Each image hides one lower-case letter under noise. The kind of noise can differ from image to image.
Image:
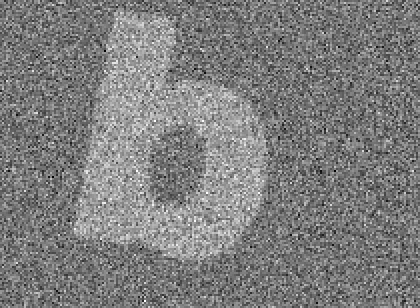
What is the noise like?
low rank plus noise
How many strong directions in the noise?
five to eight
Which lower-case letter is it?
b
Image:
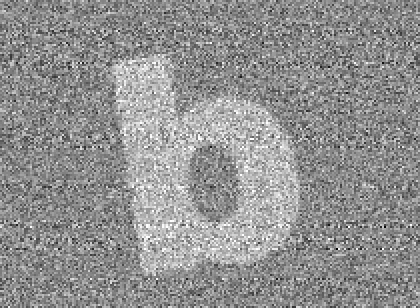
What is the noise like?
rows of uneven size
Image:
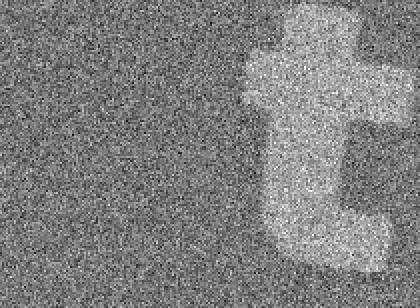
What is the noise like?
independent entries
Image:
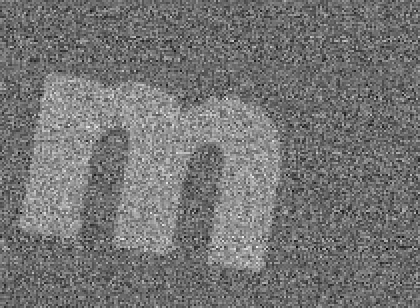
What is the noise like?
rows of uneven size
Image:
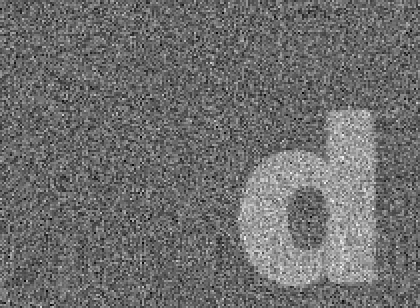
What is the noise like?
low rank plus noise
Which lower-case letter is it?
d
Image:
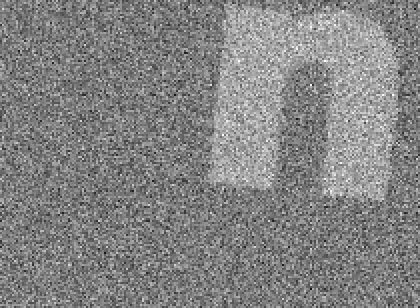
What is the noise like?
low rank plus noise
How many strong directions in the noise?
three or four
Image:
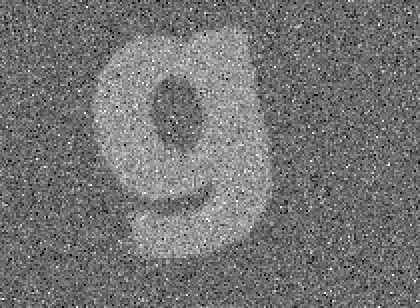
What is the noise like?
heavy tails
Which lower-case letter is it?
g
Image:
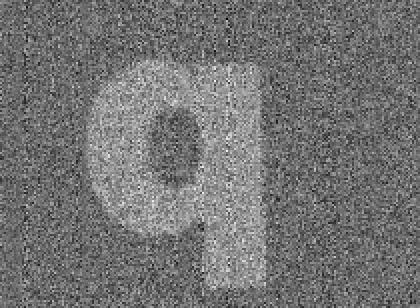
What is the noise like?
columns of uneven size
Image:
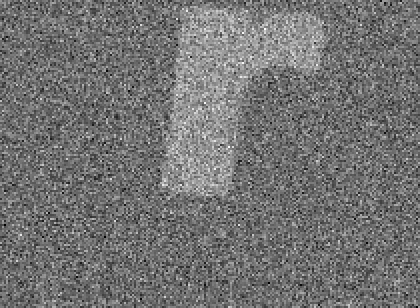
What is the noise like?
low rank plus noise
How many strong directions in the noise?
two
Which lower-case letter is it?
r
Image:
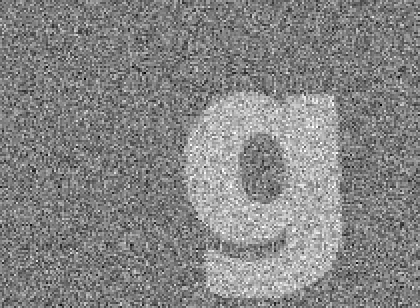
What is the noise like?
low rank plus noise
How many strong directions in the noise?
five to eight
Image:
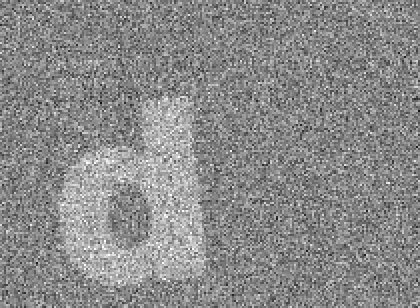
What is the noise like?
low rank plus noise
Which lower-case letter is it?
d
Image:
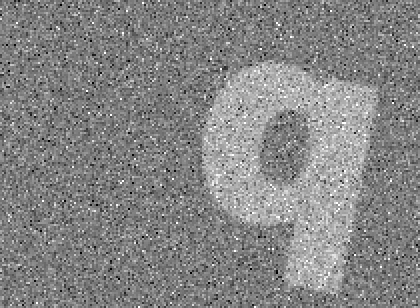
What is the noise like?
heavy tails
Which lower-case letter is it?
q
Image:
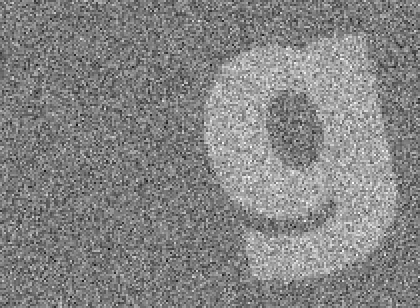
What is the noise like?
independent entries
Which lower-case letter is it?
g
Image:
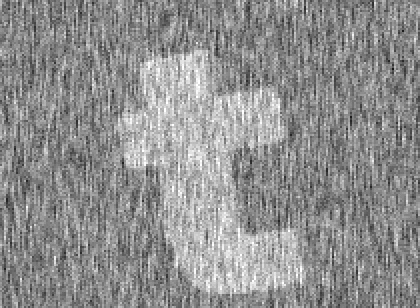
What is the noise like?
streaked along the columns
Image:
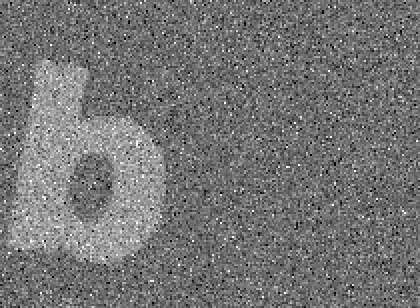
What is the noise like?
heavy tails
